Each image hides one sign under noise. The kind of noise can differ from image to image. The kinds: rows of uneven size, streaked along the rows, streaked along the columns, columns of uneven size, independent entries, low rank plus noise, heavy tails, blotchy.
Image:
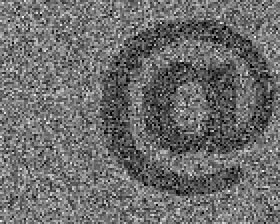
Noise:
independent entries
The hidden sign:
at sign
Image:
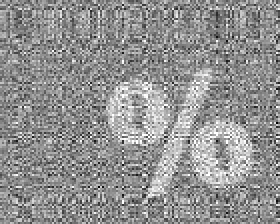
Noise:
low rank plus noise
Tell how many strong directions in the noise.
two
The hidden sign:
percent sign
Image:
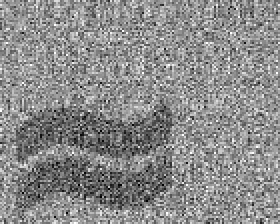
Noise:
low rank plus noise
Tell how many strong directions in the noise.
five to eight
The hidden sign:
approximately sign
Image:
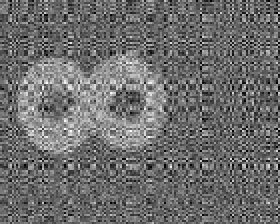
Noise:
low rank plus noise
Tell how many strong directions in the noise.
one
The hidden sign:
infinity sign
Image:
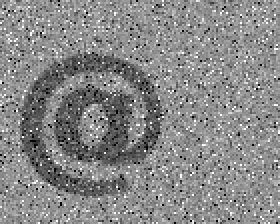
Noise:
heavy tails
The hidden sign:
at sign
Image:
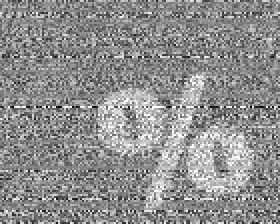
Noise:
rows of uneven size
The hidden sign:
percent sign
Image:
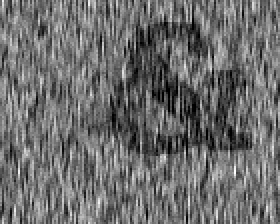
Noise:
streaked along the columns
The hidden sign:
ampersand
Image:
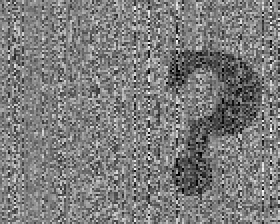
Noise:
columns of uneven size
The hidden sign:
question mark
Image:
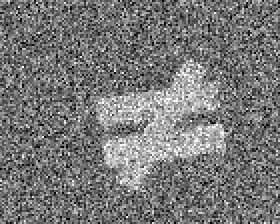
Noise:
independent entries
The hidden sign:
not-equal sign
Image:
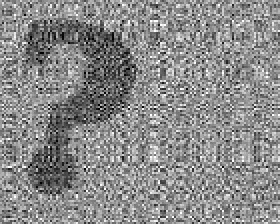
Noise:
low rank plus noise
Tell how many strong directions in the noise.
three or four
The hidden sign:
question mark
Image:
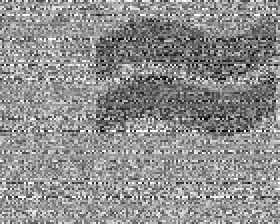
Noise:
rows of uneven size
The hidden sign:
approximately sign
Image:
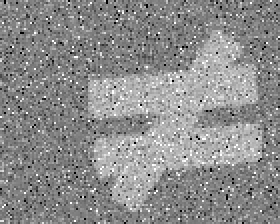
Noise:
heavy tails
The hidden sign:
not-equal sign
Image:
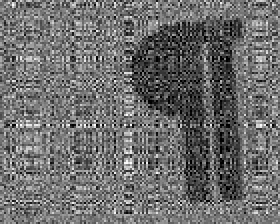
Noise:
low rank plus noise
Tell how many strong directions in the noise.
two
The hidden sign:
pilcrow
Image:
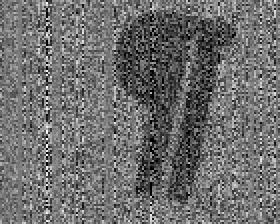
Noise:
columns of uneven size
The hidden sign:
pilcrow
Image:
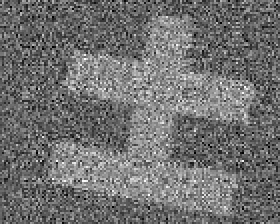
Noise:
low rank plus noise
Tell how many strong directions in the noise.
five to eight
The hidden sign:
plus-minus sign
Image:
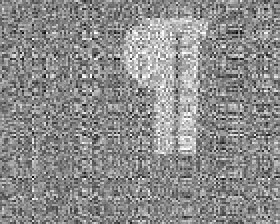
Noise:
low rank plus noise
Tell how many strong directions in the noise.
three or four
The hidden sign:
pilcrow
